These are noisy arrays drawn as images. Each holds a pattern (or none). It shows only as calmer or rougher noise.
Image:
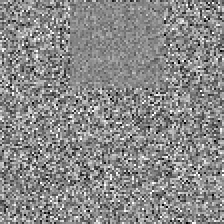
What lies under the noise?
one block
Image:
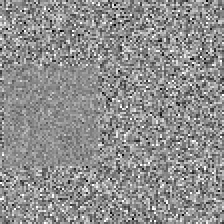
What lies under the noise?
one block
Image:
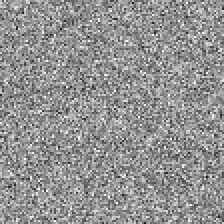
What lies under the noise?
only noise
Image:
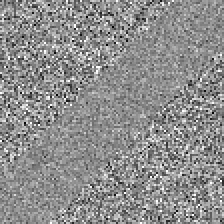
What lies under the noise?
a diagonal band
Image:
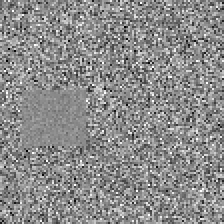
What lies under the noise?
one block
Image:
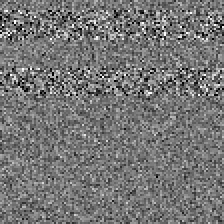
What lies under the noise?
bands of rows
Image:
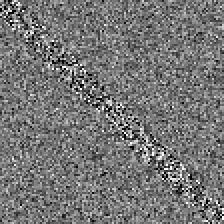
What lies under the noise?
a diagonal band
